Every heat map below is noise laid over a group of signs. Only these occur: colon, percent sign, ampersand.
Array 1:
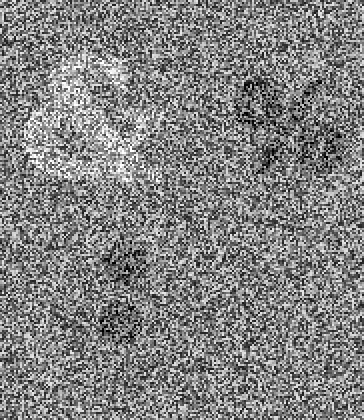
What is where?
top left: light ampersand; top right: dark percent sign; bottom left: dark colon
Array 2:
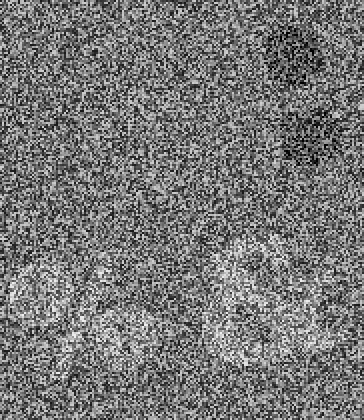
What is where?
top right: dark colon; bottom left: light percent sign; bottom right: light ampersand
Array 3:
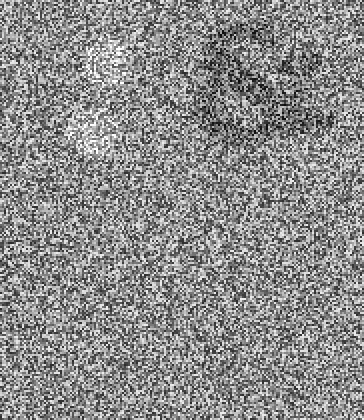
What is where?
top left: light colon; top right: dark ampersand
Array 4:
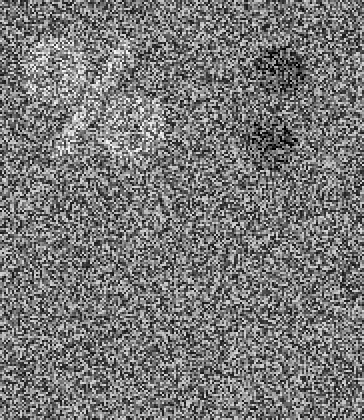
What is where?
top left: light percent sign; top right: dark colon
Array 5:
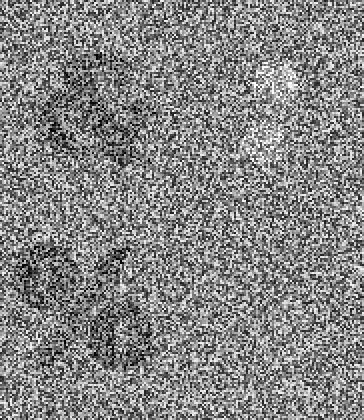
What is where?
top left: dark ampersand; top right: light colon; bottom left: dark percent sign
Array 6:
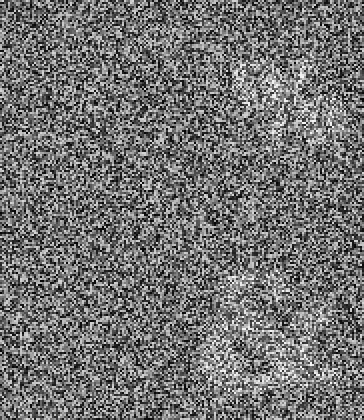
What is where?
top right: light percent sign; bottom right: light ampersand
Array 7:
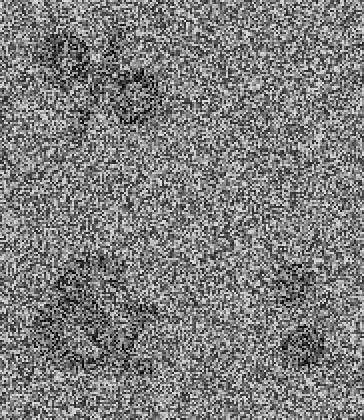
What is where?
top left: dark percent sign; bottom left: dark ampersand; bottom right: dark colon
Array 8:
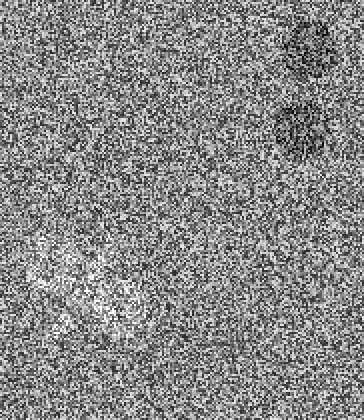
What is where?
top right: dark colon; bottom left: light percent sign
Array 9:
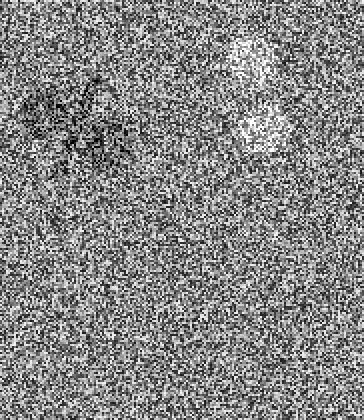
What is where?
top left: dark percent sign; top right: light colon
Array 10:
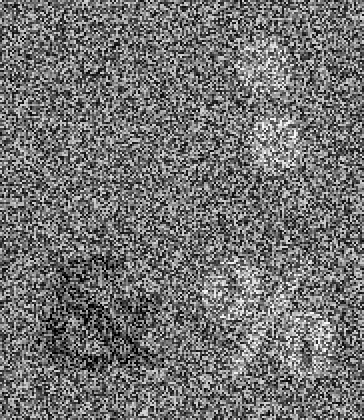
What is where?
top right: light colon; bottom left: dark ampersand; bottom right: light percent sign
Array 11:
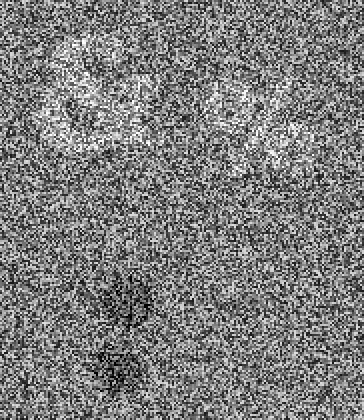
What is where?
top left: light ampersand; top right: light percent sign; bottom left: dark colon
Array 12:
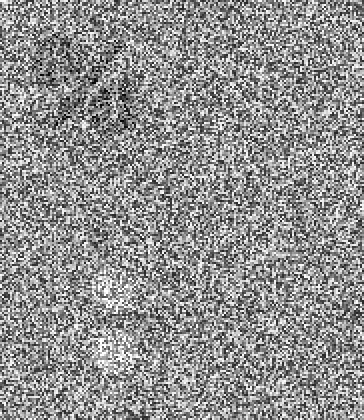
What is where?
top left: dark percent sign; bottom left: light colon
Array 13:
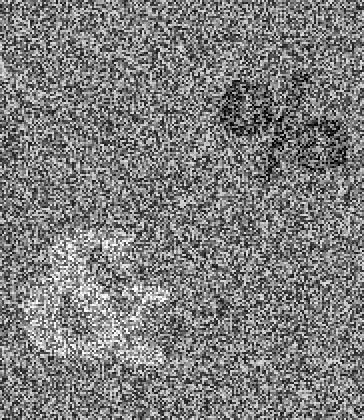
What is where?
top right: dark percent sign; bottom left: light ampersand
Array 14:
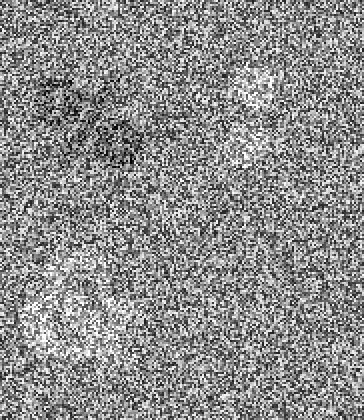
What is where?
top left: dark percent sign; top right: light colon; bottom left: light ampersand
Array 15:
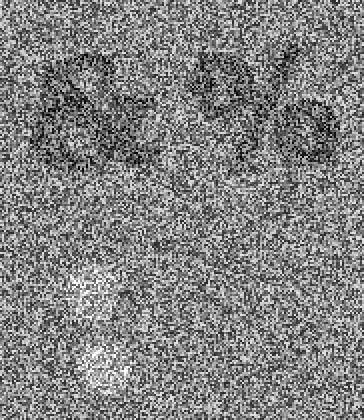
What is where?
top left: dark ampersand; top right: dark percent sign; bottom left: light colon
